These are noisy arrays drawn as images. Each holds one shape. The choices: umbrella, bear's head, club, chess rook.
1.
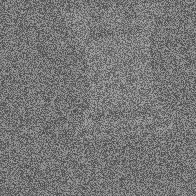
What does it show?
light chess rook
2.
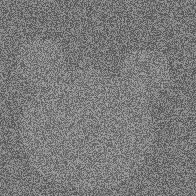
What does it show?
light bear's head
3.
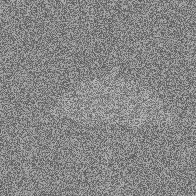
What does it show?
light umbrella
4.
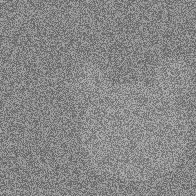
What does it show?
light bear's head
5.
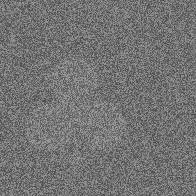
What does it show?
light club
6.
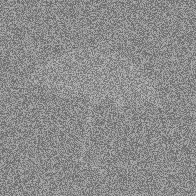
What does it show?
light umbrella
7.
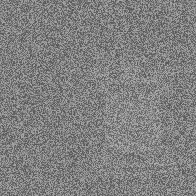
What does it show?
light chess rook
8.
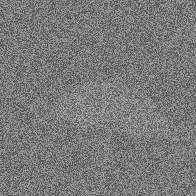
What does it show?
light umbrella
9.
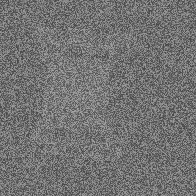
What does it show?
light chess rook
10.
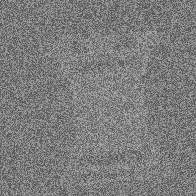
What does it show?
light chess rook
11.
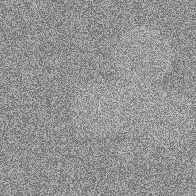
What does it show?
light club
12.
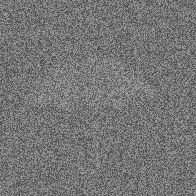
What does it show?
light umbrella
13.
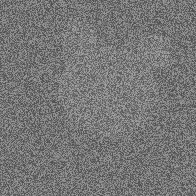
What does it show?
light bear's head
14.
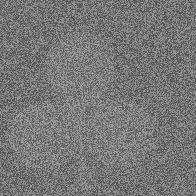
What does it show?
light club
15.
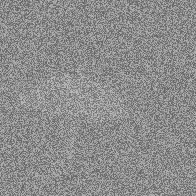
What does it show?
light umbrella
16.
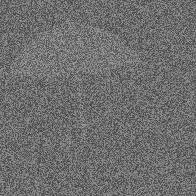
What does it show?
light umbrella
